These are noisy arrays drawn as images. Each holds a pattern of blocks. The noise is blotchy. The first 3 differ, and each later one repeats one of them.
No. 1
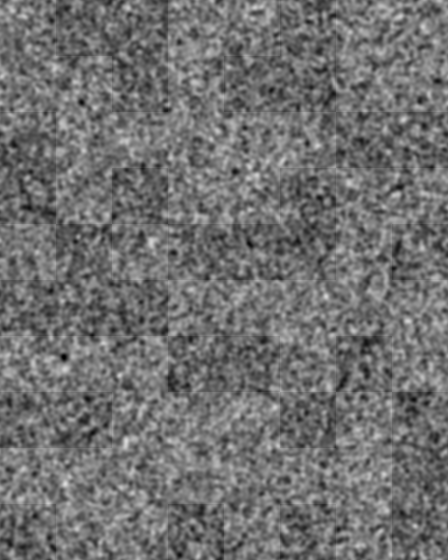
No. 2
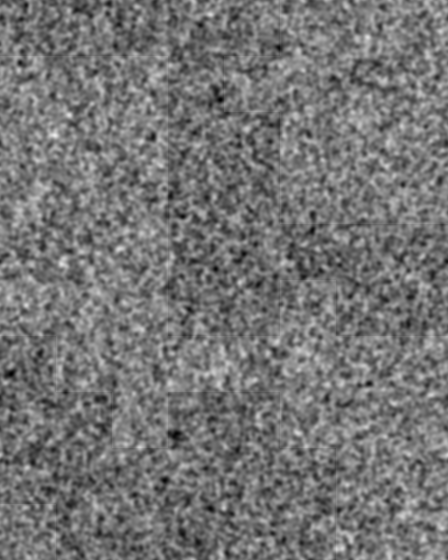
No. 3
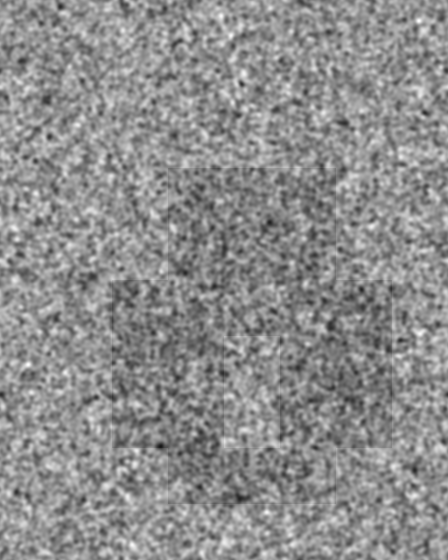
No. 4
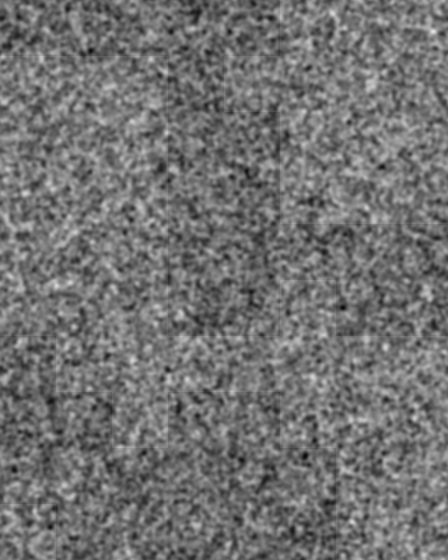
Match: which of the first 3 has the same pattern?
2
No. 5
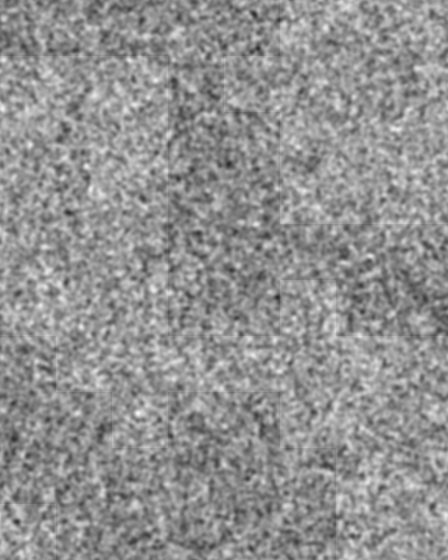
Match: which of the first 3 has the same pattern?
2
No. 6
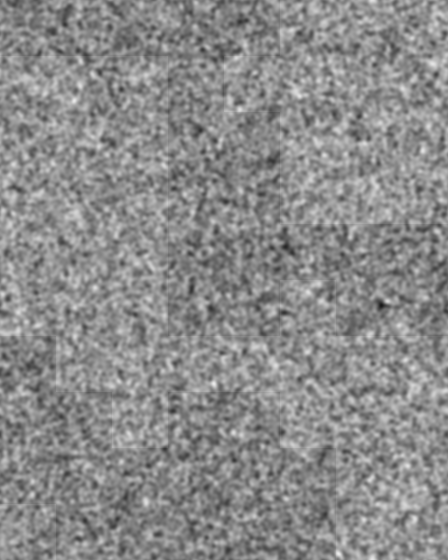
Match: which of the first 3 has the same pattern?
2
